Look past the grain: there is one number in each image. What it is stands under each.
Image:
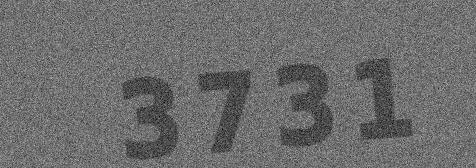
3731
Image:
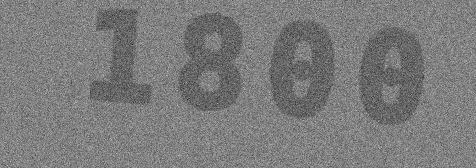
1800
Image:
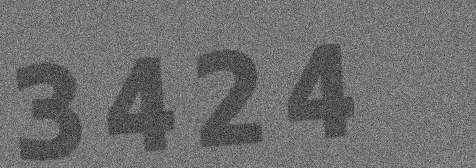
3424
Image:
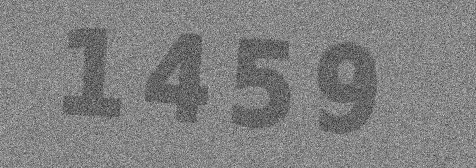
1459
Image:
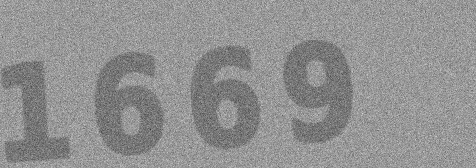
1669
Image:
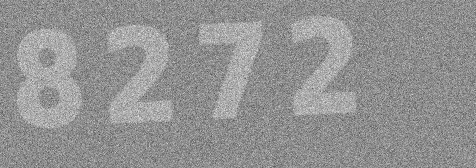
8272
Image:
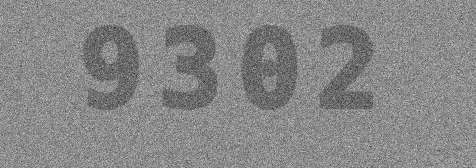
9302
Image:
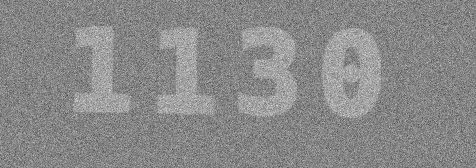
1130
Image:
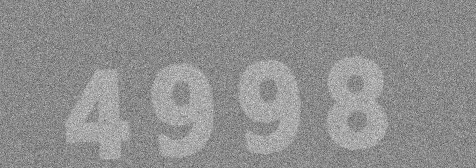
4998
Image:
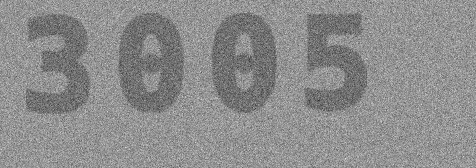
3005
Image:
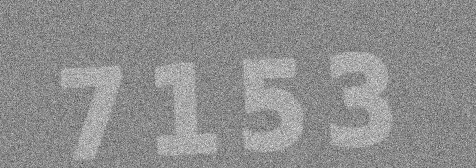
7153
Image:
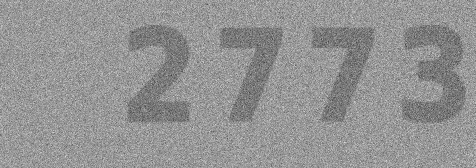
2773
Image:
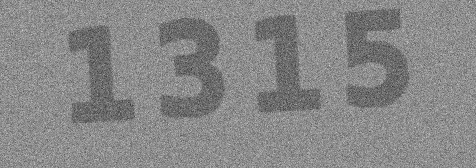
1315
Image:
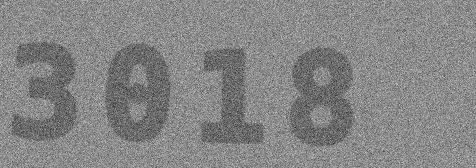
3018
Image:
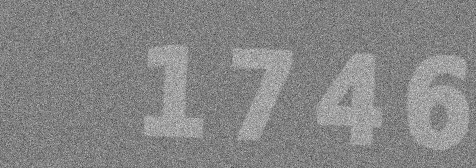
1746
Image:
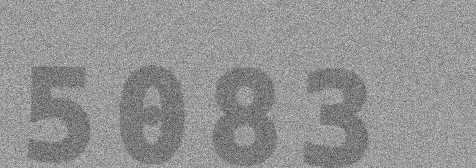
5083
